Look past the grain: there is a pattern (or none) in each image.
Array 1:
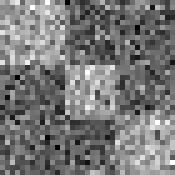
blocks along the diagonal
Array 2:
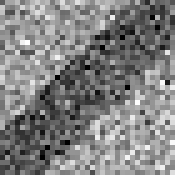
a diagonal band
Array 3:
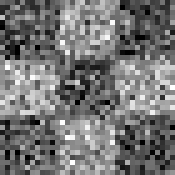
a checkerboard
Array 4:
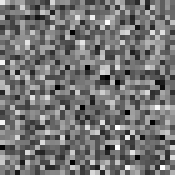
only noise
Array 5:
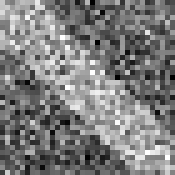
a diagonal band
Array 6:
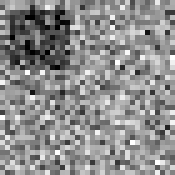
one block
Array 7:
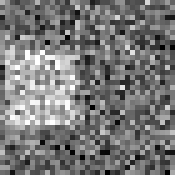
one block
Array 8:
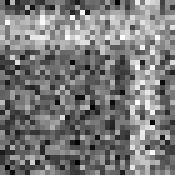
bands of rows crossing bands of columns
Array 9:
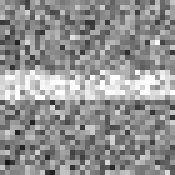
one band of rows
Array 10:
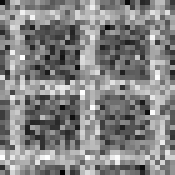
bands of rows crossing bands of columns
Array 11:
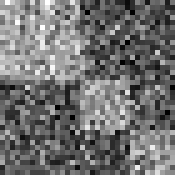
blocks along the diagonal
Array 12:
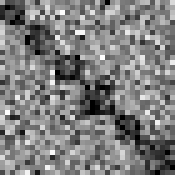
blocks along the diagonal
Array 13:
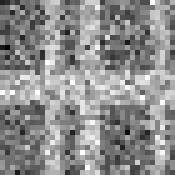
bands of rows crossing bands of columns
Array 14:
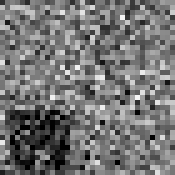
one block
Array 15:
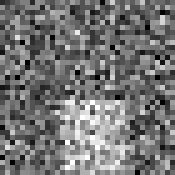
one block
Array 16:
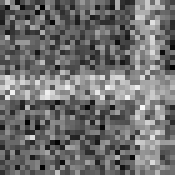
bands of rows crossing bands of columns
